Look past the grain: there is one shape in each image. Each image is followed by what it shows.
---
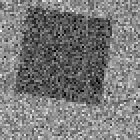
square
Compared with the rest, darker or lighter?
darker
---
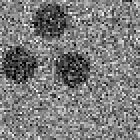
three dots
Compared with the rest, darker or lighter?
darker
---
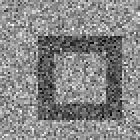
square frame
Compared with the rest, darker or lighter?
darker
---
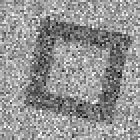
square frame
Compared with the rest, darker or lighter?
darker
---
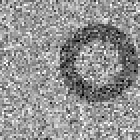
ring
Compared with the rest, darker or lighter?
darker
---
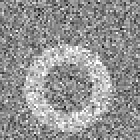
ring
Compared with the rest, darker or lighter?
lighter
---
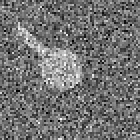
lollipop
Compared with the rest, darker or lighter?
lighter
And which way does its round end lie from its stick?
down and right
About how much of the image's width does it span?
half
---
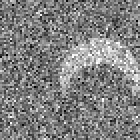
crescent
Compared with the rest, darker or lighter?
lighter
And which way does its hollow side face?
down
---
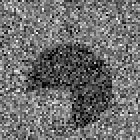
disc with a wedge cut out
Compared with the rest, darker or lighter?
darker
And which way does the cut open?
down and left
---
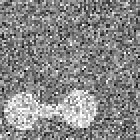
dumbbell
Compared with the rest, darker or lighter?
lighter
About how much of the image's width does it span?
two thirds
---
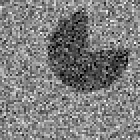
disc with a wedge cut out
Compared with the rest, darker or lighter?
darker
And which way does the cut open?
up and right
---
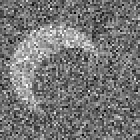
crescent
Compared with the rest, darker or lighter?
lighter
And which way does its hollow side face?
down and right
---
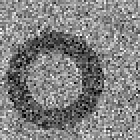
ring
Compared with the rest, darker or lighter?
darker
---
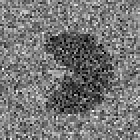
disc with a wedge cut out
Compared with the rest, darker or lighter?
darker
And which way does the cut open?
left
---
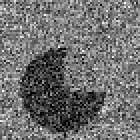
disc with a wedge cut out
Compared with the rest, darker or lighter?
darker
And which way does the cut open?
up and right
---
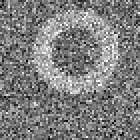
ring
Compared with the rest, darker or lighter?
lighter
